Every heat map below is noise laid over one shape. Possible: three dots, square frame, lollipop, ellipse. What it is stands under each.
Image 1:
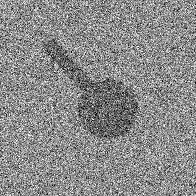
lollipop
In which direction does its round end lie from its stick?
down and right
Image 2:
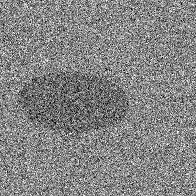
ellipse
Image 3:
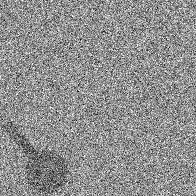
lollipop
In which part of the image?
bottom left
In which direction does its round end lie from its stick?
down and right
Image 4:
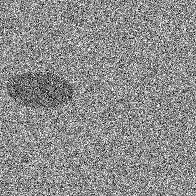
ellipse
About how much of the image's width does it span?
a third
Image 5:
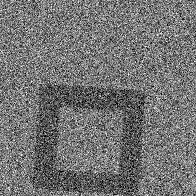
square frame
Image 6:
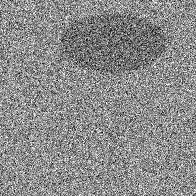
ellipse
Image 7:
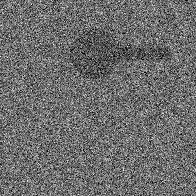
lollipop
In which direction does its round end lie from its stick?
left
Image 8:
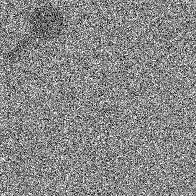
lollipop
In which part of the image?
top left
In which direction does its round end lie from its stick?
up and right
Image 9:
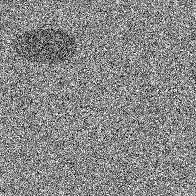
ellipse
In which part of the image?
top left
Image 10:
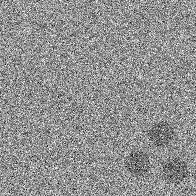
three dots
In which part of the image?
bottom right
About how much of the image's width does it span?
a third
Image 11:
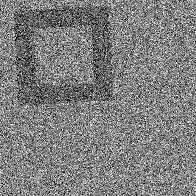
square frame
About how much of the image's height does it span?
half
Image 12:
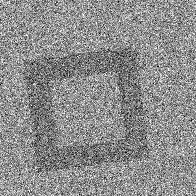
square frame
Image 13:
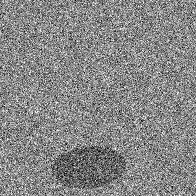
ellipse
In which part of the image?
bottom middle
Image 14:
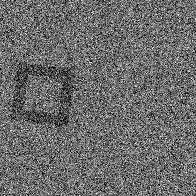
square frame
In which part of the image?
middle left
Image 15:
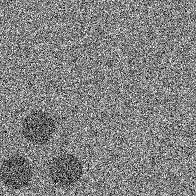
three dots
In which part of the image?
bottom left
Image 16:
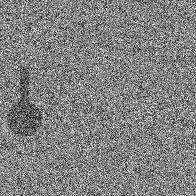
lollipop
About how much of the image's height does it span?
a third
